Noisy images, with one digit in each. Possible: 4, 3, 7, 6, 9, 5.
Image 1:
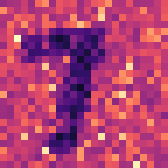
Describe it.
dark 7
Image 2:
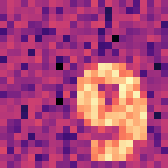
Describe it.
light 9
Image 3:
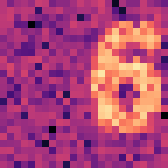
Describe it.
light 6
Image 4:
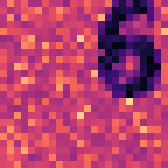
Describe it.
dark 6
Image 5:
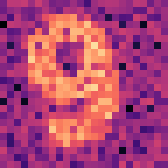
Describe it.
light 9
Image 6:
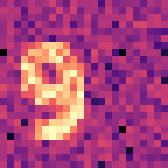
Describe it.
light 9
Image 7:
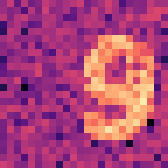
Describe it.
light 9
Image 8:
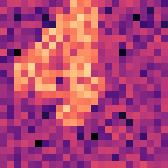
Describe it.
light 4
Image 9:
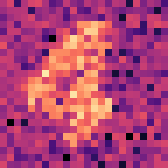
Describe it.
light 4
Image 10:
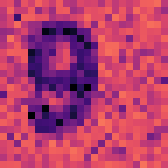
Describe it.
dark 9
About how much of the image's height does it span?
two thirds
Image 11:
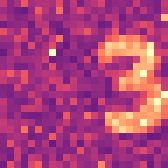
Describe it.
light 3
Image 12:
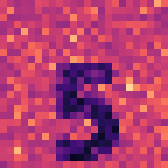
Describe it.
dark 5
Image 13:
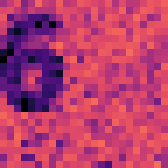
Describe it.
dark 6
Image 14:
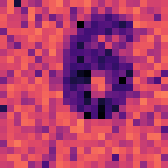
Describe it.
dark 6
